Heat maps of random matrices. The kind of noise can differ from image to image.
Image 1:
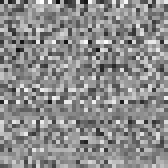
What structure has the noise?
rows of uneven size
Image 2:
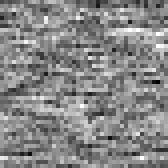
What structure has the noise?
streaked along the rows
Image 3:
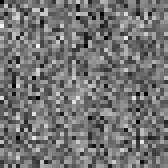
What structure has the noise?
low rank plus noise
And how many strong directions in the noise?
five to eight
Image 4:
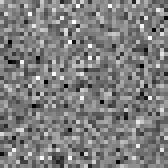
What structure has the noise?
heavy tails
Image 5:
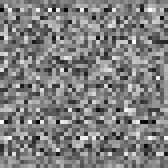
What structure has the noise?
rows of uneven size
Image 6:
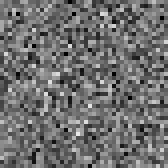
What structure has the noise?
independent entries
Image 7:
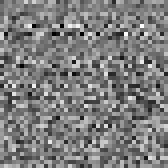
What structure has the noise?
rows of uneven size
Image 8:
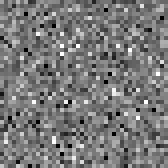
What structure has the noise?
heavy tails
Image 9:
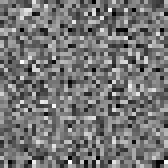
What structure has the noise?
low rank plus noise
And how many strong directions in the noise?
two
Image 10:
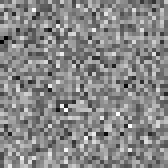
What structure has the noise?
independent entries
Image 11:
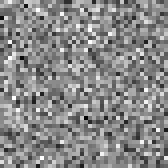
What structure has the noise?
independent entries
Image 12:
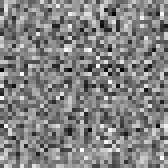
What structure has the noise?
low rank plus noise
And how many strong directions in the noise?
three or four
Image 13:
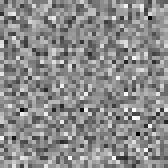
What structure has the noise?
low rank plus noise
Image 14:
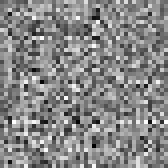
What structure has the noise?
low rank plus noise
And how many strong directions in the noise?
two
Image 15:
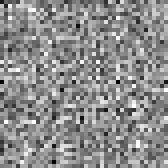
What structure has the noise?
low rank plus noise
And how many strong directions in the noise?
three or four
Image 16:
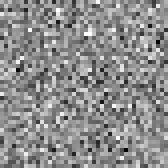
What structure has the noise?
independent entries
